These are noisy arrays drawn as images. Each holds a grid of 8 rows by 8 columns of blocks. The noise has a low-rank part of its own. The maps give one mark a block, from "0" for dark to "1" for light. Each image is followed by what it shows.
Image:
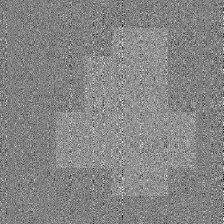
0 0 0 0 0 0 0 0
0 0 0 0 1 1 0 0
0 0 0 1 1 1 0 0
0 0 0 1 1 1 0 0
0 0 1 1 1 1 1 0
0 0 1 1 1 1 1 0
0 0 0 0 1 1 0 0
0 0 0 0 0 0 0 0
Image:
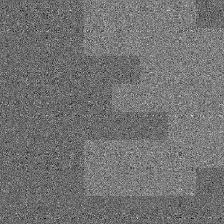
0 0 0 1 1 1 1 0
0 0 0 1 1 1 1 1
0 0 0 0 0 1 1 1
0 0 0 0 1 1 1 1
0 0 0 0 0 0 1 1
0 0 0 1 1 1 1 1
0 0 0 1 1 1 1 0
0 0 0 0 0 0 0 0
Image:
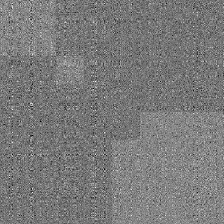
1 1 0 0 0 0 0 0
1 1 0 0 0 0 0 0
0 0 1 0 0 0 0 0
0 0 0 0 0 0 0 0
0 0 0 0 0 1 1 1
0 0 0 0 1 1 1 1
0 0 0 0 1 1 1 1
0 0 0 0 1 1 1 1
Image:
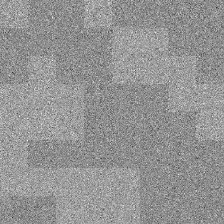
1 0 0 1 0 0 0 0
0 0 0 0 1 1 0 0
0 1 0 0 1 1 1 0
1 1 1 0 0 0 1 1
1 1 1 0 0 0 0 1
1 0 0 0 0 0 0 0
1 1 1 1 1 0 0 0
0 0 1 1 1 0 0 0
